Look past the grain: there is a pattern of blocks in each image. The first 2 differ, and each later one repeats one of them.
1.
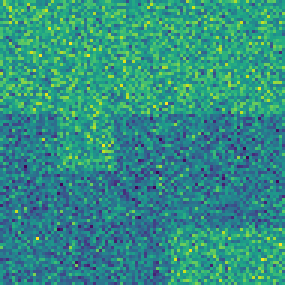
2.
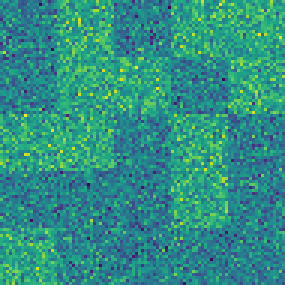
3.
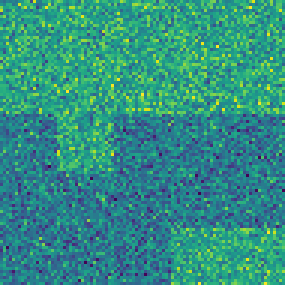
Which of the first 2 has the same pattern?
1
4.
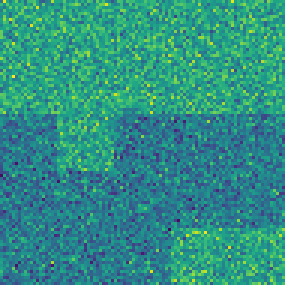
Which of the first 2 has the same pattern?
1
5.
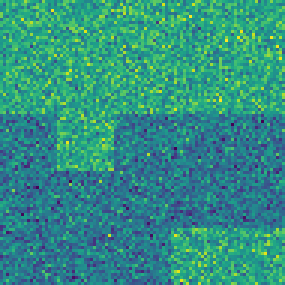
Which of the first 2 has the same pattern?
1
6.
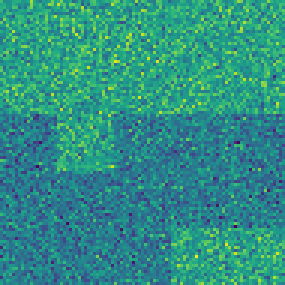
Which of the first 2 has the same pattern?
1
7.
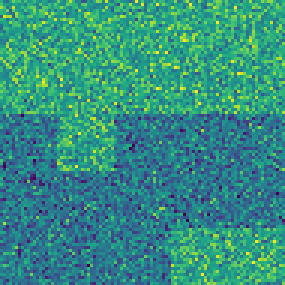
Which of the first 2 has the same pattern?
1
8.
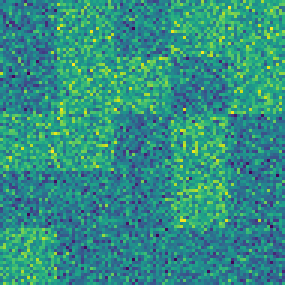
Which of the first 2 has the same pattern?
2
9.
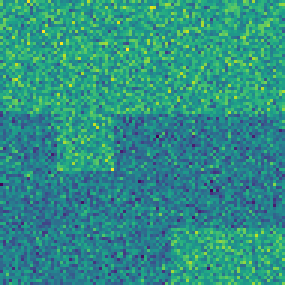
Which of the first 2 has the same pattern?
1
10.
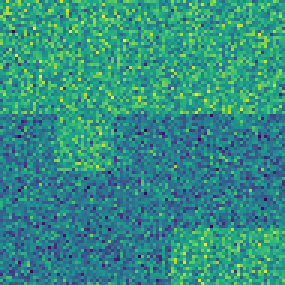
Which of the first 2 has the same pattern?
1
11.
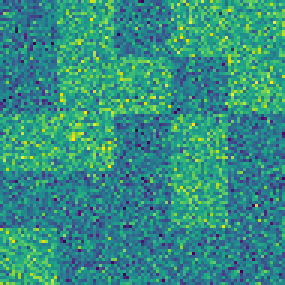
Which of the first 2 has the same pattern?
2
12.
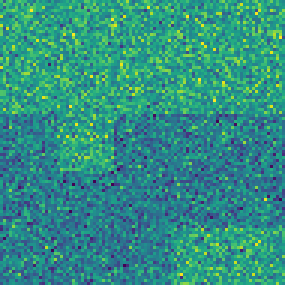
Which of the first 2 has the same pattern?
1
